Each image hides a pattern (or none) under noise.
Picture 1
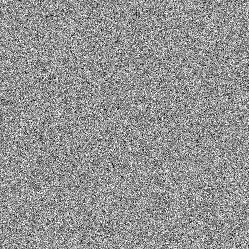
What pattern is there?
only noise
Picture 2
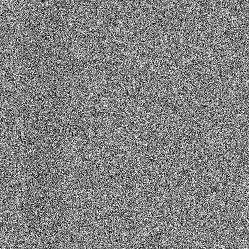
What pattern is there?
one band of columns
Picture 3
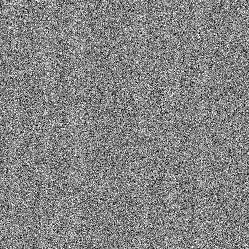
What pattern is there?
bands of columns
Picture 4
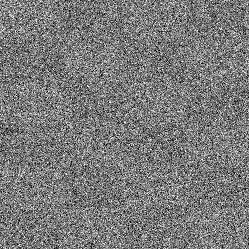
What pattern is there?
a checkerboard
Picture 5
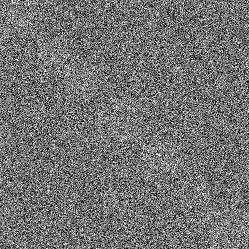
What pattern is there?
blocks along the diagonal
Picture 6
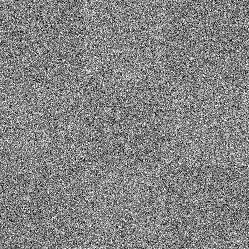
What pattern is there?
a checkerboard
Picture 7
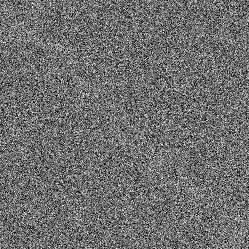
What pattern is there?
blocks along the diagonal
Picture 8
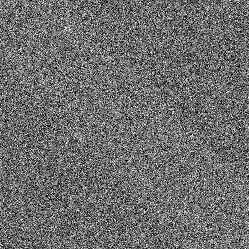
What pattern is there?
a diagonal band
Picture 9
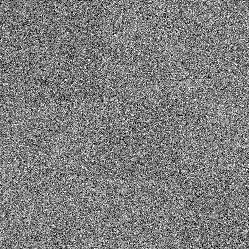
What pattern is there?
blocks along the diagonal
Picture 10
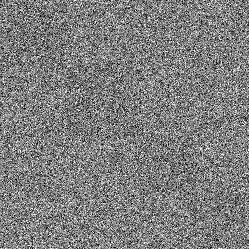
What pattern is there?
blocks along the diagonal
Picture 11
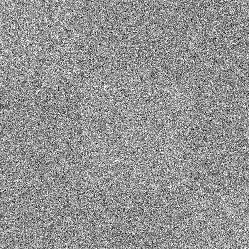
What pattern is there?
blocks along the diagonal
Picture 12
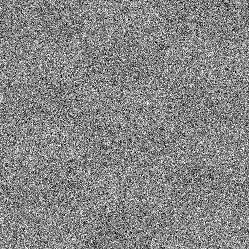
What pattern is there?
a checkerboard
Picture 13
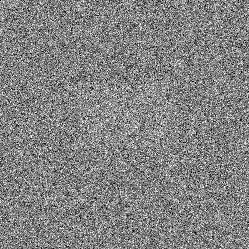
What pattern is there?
one block
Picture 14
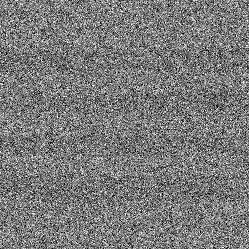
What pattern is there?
bands of rows
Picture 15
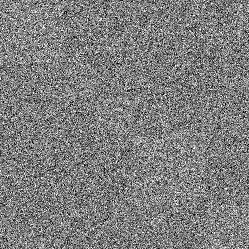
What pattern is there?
blocks along the diagonal
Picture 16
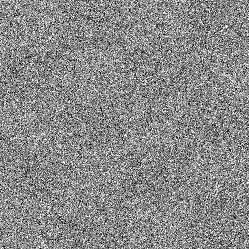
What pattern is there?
a checkerboard
